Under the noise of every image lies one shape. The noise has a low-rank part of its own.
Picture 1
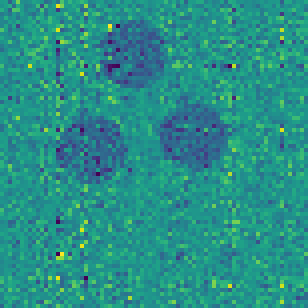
three dots
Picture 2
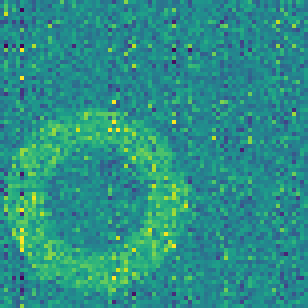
ring
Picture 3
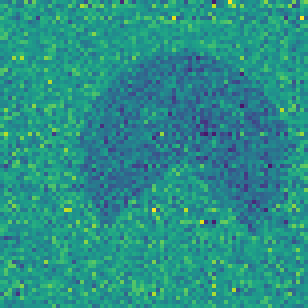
disc with a wedge cut out
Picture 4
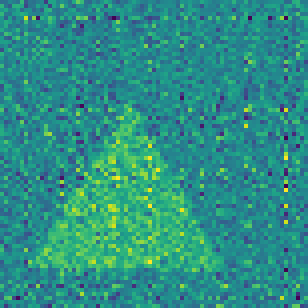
triangle
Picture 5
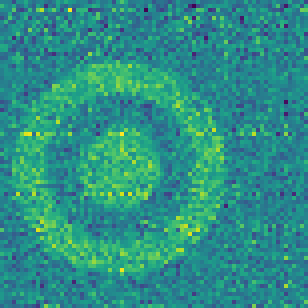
bullseye
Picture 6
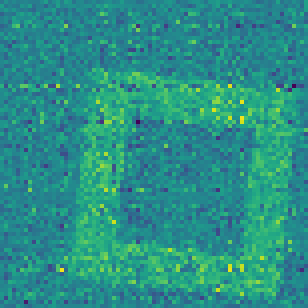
square frame
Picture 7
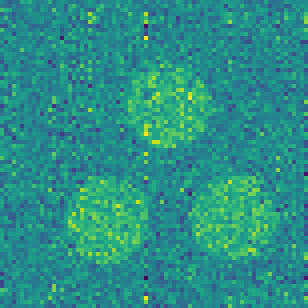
three dots
